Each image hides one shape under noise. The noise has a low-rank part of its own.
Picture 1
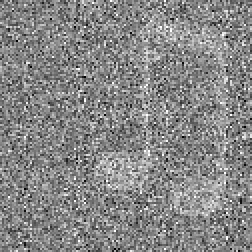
light pair of musical notes
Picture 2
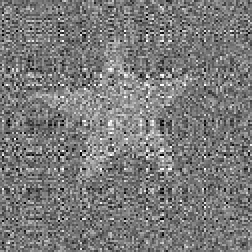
light star
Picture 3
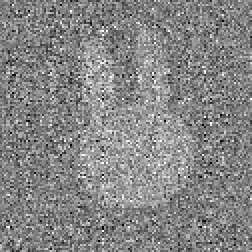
light rabbit's head
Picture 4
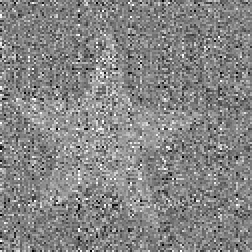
light star
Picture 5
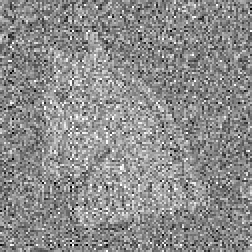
light chess knight
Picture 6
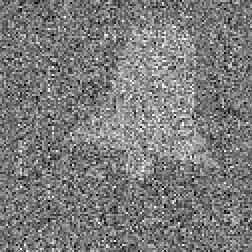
light bell
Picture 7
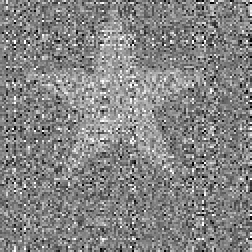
light star
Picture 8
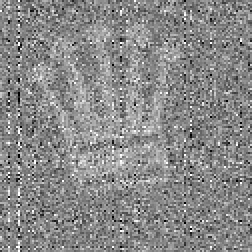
light chess queen
